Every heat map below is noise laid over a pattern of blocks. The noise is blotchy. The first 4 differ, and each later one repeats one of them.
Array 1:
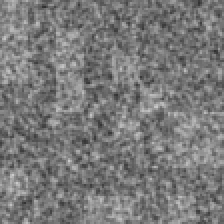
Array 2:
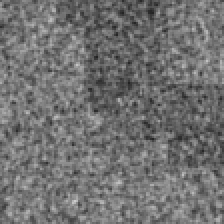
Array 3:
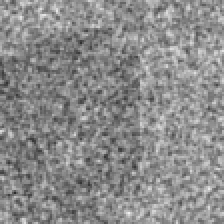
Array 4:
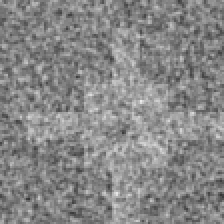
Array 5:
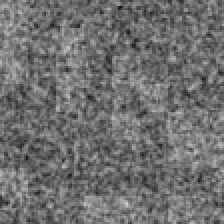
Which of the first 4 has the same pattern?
1
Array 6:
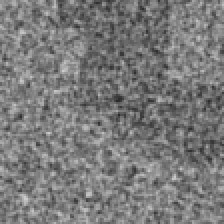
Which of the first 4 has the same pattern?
2
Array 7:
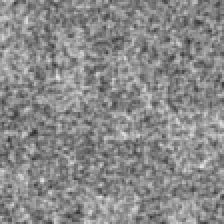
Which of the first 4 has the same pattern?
1
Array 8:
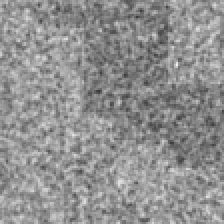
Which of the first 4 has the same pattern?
2
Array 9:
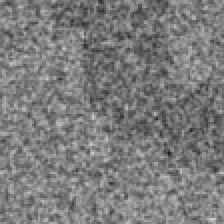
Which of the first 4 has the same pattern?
2
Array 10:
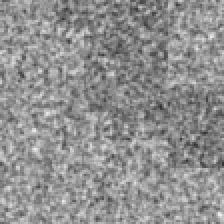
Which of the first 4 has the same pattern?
2
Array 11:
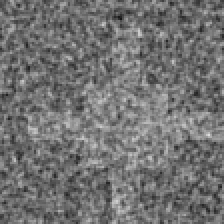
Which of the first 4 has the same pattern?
4
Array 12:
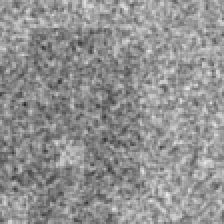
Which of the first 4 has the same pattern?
3
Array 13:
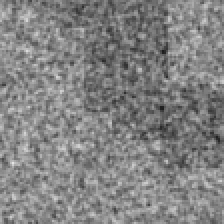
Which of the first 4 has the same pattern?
2
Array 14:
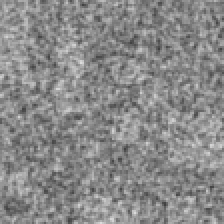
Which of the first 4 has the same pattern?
1
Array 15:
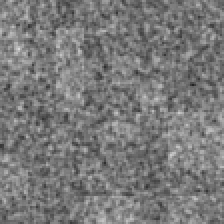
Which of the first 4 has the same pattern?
1
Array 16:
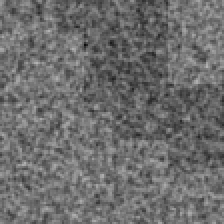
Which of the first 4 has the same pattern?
2
